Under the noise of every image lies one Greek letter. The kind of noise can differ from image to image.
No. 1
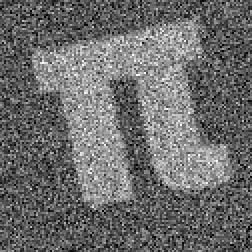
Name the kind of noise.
independent entries
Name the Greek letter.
pi
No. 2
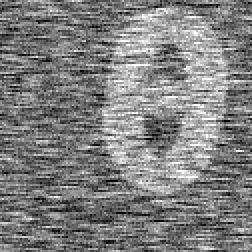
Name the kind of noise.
streaked along the rows
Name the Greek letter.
theta
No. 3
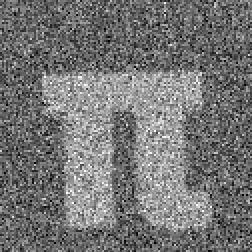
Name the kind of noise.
independent entries
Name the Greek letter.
pi
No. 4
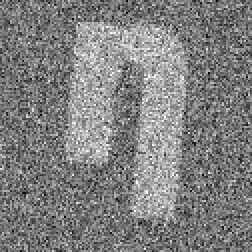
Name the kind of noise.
independent entries
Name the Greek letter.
eta
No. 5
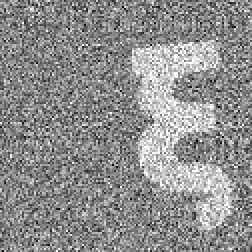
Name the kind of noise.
low rank plus noise
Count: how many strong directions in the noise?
two
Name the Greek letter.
xi
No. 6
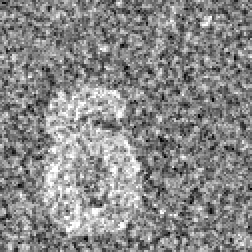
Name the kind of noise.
blotchy
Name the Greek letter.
delta
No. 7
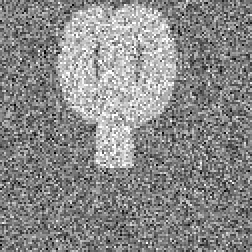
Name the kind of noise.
independent entries
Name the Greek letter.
phi
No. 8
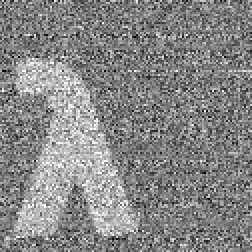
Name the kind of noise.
rows of uneven size
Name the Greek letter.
lambda
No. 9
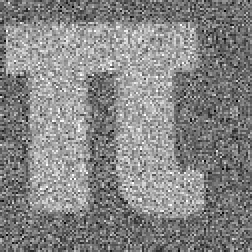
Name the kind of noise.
low rank plus noise
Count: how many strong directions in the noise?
three or four
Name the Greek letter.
pi
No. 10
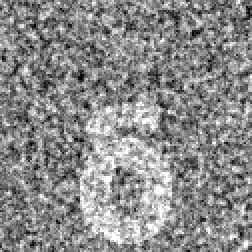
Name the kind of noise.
blotchy
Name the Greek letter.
delta
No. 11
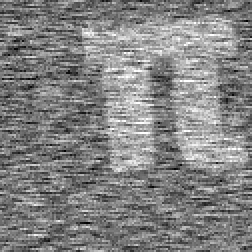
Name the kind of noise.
streaked along the rows
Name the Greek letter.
pi
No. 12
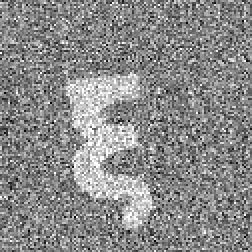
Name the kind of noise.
low rank plus noise
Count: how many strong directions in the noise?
five to eight
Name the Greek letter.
xi
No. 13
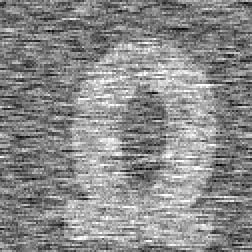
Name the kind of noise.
streaked along the rows
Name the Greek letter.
omega
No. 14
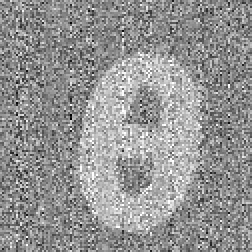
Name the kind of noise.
columns of uneven size
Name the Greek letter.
theta
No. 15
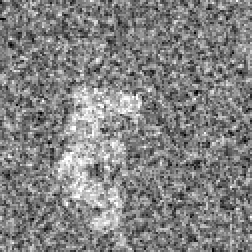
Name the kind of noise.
blotchy
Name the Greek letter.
xi
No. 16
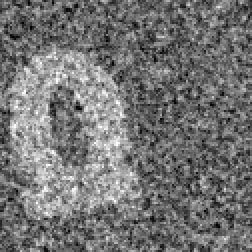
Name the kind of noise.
blotchy
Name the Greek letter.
omega
